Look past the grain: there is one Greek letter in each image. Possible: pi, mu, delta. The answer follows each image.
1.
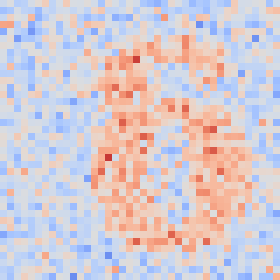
delta
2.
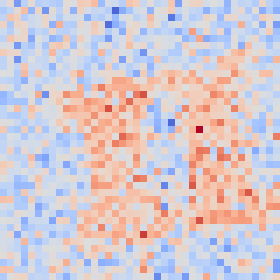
pi
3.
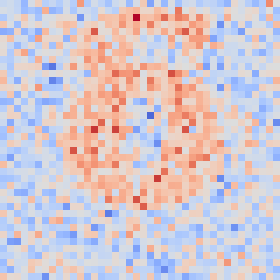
delta
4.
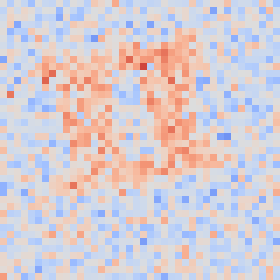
pi
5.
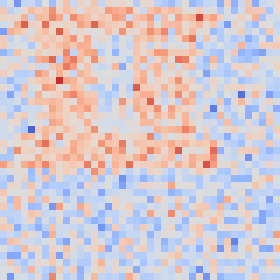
pi
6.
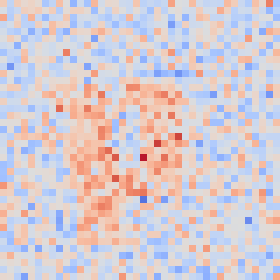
mu
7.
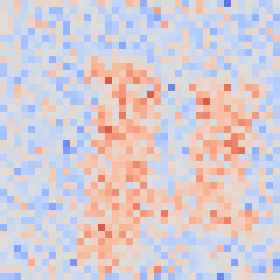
mu
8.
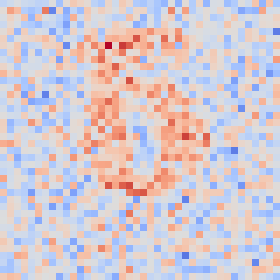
delta
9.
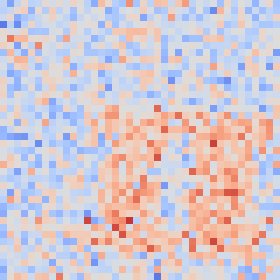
pi
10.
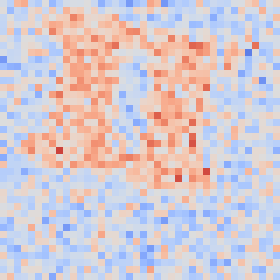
pi
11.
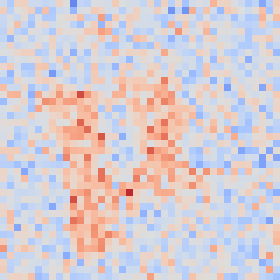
mu
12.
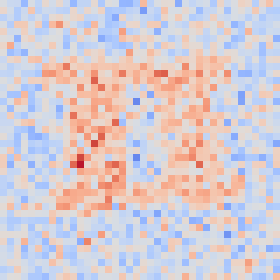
pi
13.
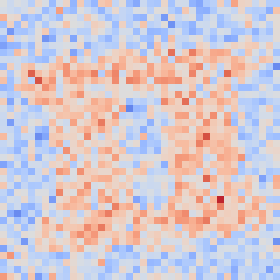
pi
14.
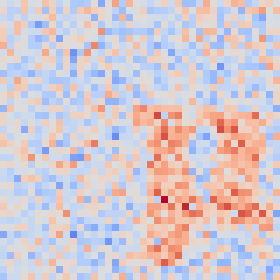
mu
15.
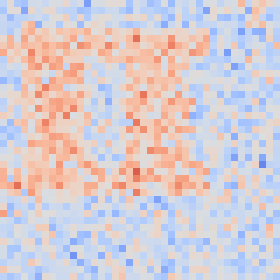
pi
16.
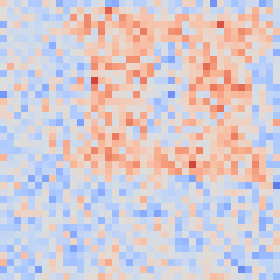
pi
